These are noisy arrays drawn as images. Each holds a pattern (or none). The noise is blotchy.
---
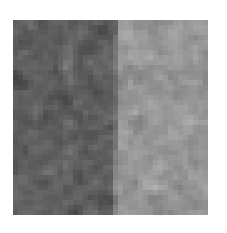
a sharp edge
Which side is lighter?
right
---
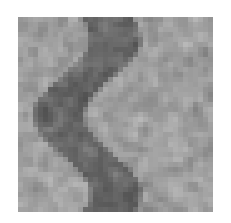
a wavy band
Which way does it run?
top to bottom
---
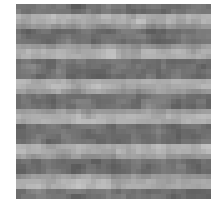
horizontal stripes
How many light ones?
6
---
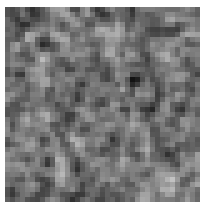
only noise
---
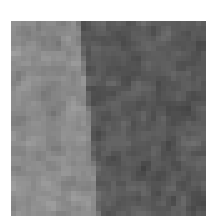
a sharp edge
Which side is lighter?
left
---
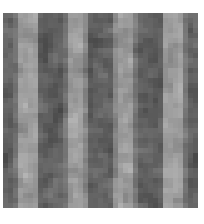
vertical stripes
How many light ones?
4
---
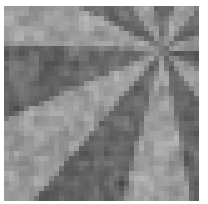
spokes from one point
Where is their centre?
top right
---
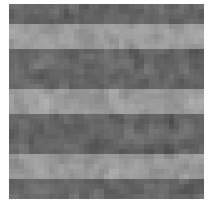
horizontal stripes
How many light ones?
3
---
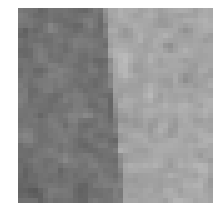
a sharp edge
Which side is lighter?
right
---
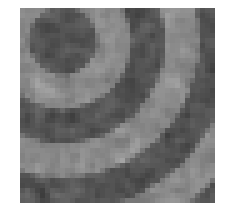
rings round one point
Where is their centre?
top left
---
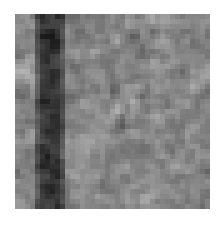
one vertical stripe
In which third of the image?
left
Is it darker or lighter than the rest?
darker
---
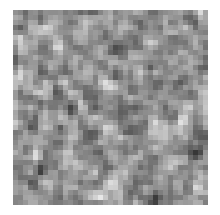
only noise
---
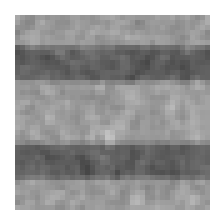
horizontal stripes
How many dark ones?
2
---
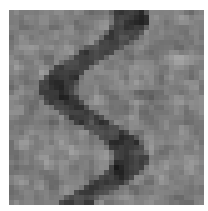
a wavy band
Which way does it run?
top to bottom
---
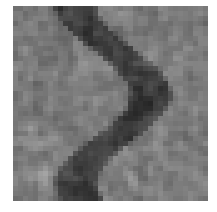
a wavy band
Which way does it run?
top to bottom
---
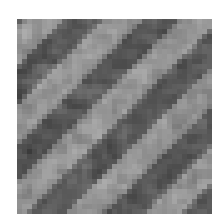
diagonal stripes
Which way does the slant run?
bottom left to top right
